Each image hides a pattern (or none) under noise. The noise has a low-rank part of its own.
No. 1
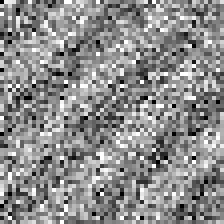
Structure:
diagonal stripes
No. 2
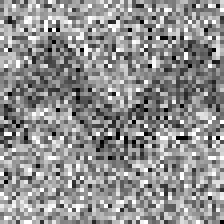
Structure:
a wavy band
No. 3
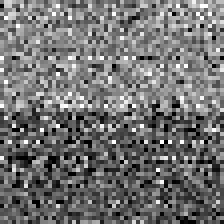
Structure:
a sharp edge
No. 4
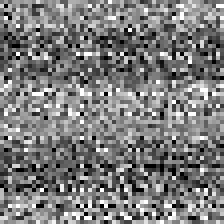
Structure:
horizontal stripes
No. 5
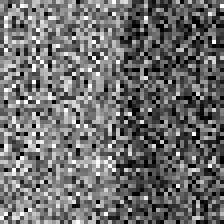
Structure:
a sharp edge
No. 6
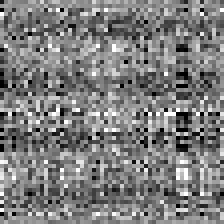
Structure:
horizontal stripes
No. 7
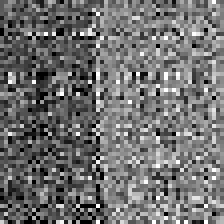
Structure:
a sharp edge
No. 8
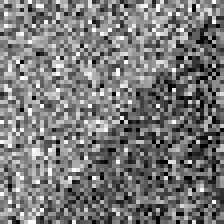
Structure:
a sharp edge
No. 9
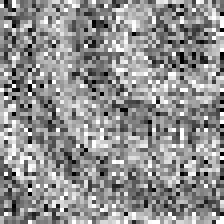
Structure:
rings round one point
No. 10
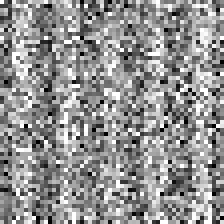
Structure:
vertical stripes
